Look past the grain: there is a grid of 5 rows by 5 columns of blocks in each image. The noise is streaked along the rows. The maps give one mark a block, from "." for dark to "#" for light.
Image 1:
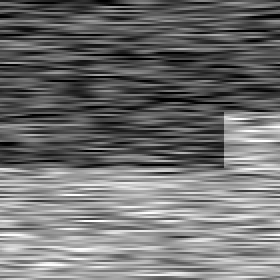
. . . . .
. . . . .
. . . . #
# # # # #
# # # # #
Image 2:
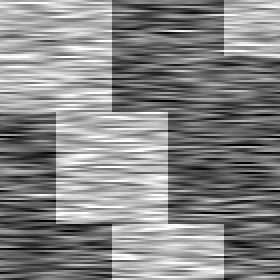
# # . . #
# # . . .
. # # . .
. # # . .
. . # # .
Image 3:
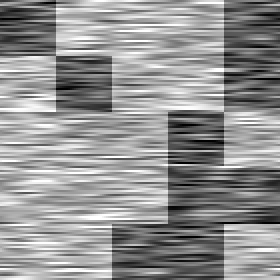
. # # # .
# . # # .
# # # . #
# # # . .
# # . . #
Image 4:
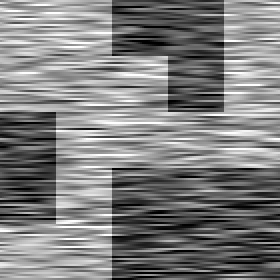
# # . . #
# # # . #
. # # # #
. # . . .
# # . . .
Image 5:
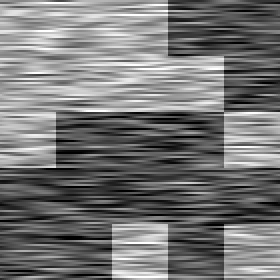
# # # . .
# # # # .
# . . . #
. . . . .
. . # . #
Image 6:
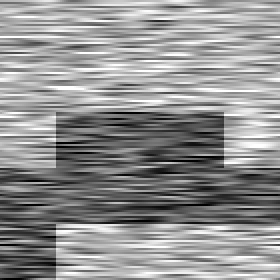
# # # # #
# # # # #
# . . . #
. . . . .
. # # # #
